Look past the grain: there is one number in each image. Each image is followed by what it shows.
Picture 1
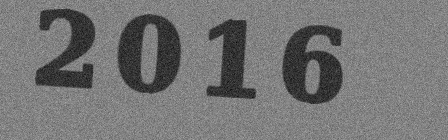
2016
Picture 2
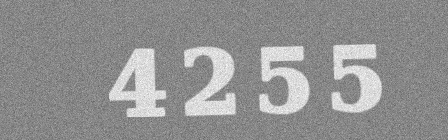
4255
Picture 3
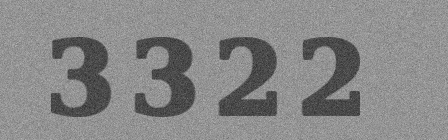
3322
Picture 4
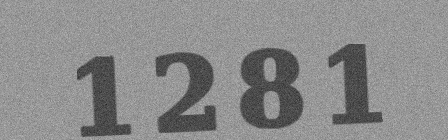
1281
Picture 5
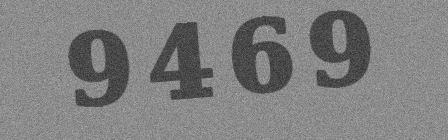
9469
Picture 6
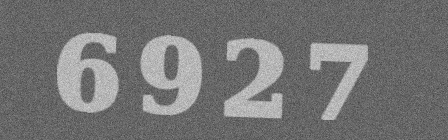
6927
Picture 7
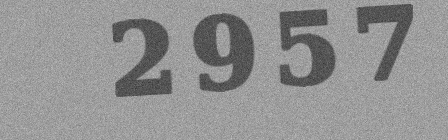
2957
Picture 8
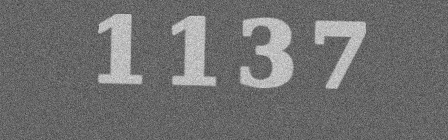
1137
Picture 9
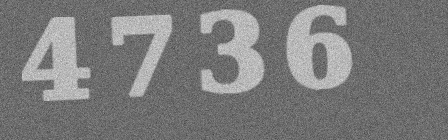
4736
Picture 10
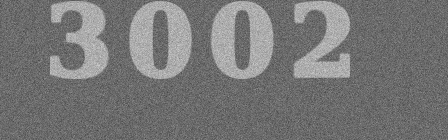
3002
